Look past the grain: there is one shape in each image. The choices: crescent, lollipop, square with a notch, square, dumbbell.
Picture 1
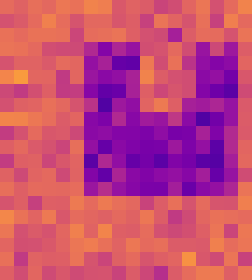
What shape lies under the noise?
square with a notch
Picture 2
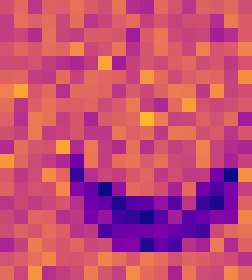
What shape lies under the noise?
crescent
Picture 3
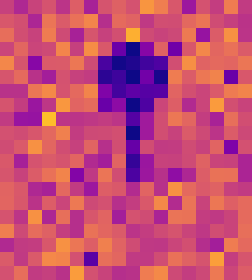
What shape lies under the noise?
lollipop
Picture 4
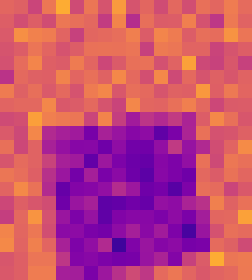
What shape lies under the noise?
square
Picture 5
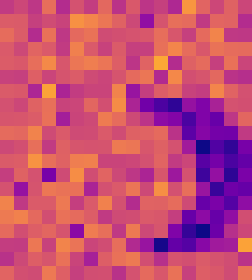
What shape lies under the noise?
crescent
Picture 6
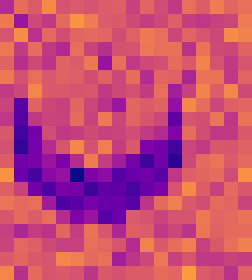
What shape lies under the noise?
crescent
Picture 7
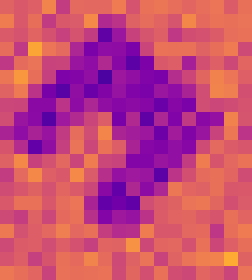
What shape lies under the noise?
square with a notch
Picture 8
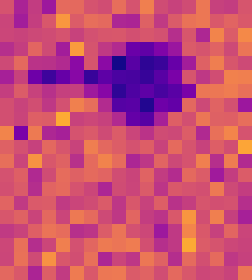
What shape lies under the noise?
lollipop
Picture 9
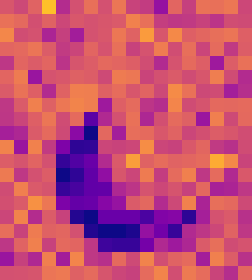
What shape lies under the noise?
crescent
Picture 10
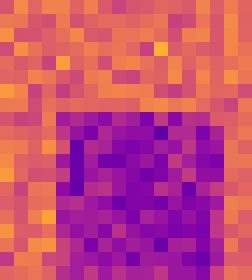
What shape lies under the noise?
square
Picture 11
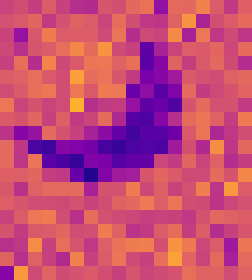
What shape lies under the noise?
crescent
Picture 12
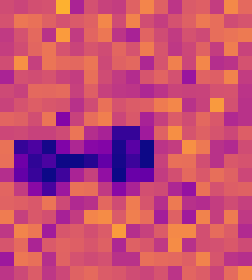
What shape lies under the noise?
dumbbell
